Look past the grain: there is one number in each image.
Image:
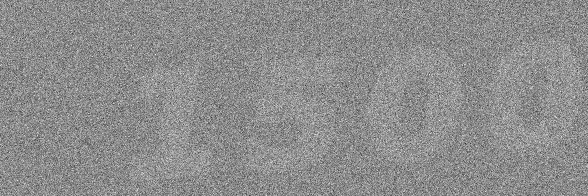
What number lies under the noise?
1500
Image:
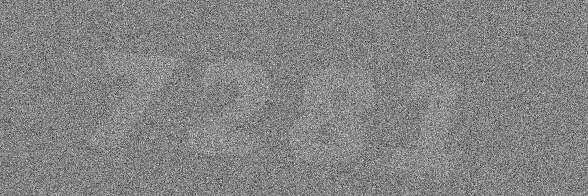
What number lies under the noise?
7281
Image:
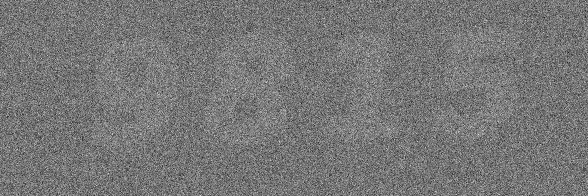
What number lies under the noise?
9815
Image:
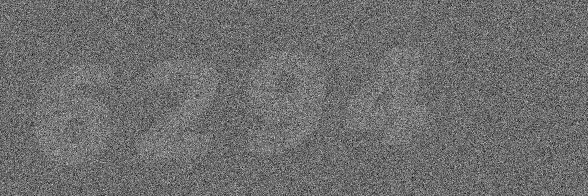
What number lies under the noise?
6294
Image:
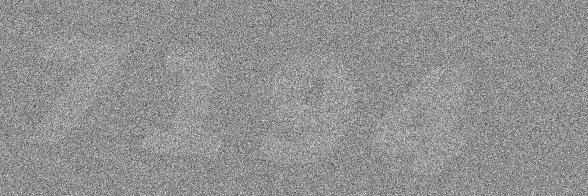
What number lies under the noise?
7194
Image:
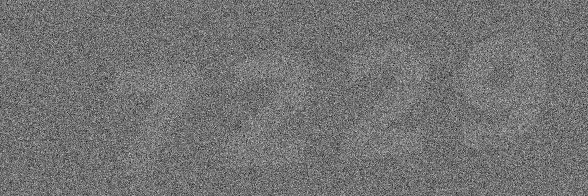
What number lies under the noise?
7229
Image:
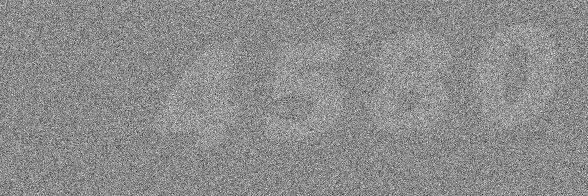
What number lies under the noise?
4580
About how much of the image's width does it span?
two thirds
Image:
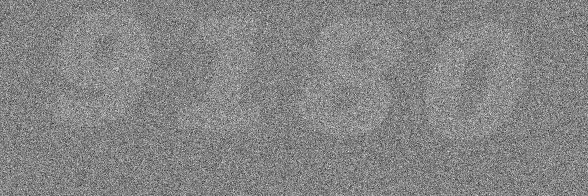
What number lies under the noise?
9180
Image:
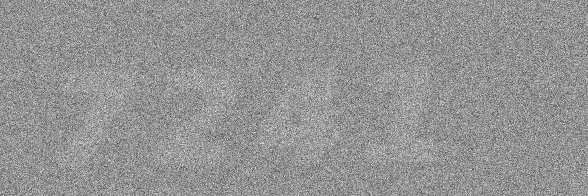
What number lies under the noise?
7241
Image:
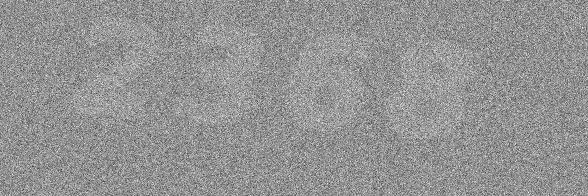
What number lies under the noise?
2368
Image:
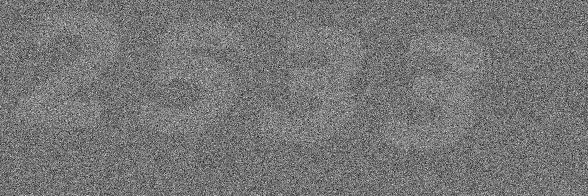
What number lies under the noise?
2533
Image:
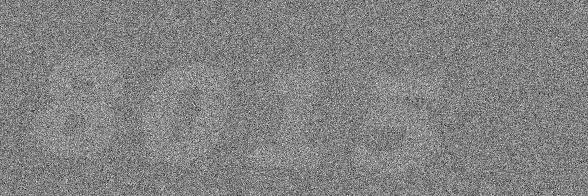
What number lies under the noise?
8015
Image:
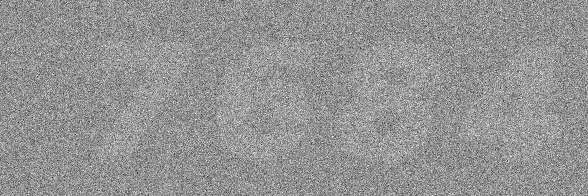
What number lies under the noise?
7684
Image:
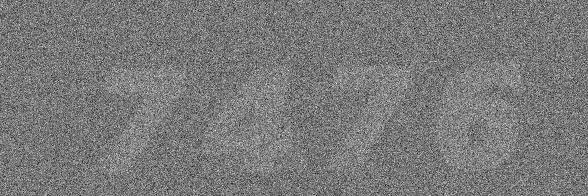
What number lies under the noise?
7476
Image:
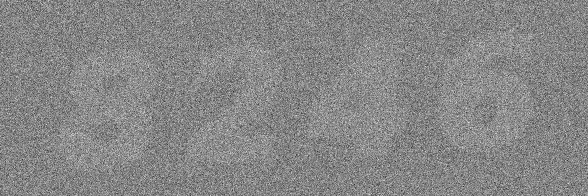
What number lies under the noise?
8246
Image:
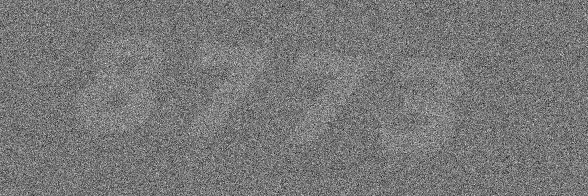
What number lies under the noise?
8773
